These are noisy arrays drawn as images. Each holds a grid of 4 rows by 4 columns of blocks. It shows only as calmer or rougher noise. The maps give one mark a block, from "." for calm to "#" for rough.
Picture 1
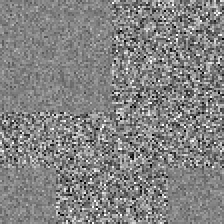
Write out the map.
. . # #
. . # #
# # # #
. # # .
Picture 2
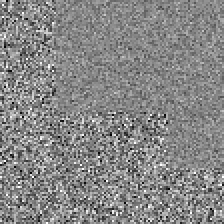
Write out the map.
# . . .
# . . .
# # # .
# # # #
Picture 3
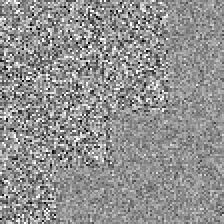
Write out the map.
# # # .
# # # .
# # . .
# . . .
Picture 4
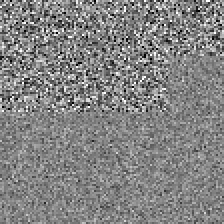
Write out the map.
# # # #
# # # .
. . . .
. . . .
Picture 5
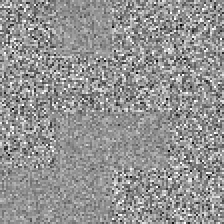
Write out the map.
# . # #
# # # #
# . . #
. . # #
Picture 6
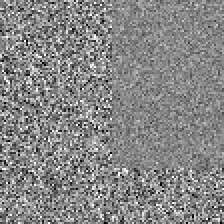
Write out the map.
# # . .
# # . .
# # . .
# # # #
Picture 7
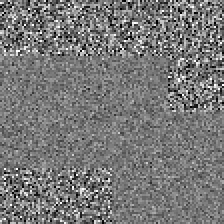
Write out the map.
# # # #
. . . #
. . . .
# # . .
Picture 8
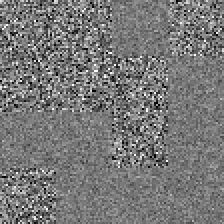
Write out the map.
# # . #
# # # .
. . # .
# . . .
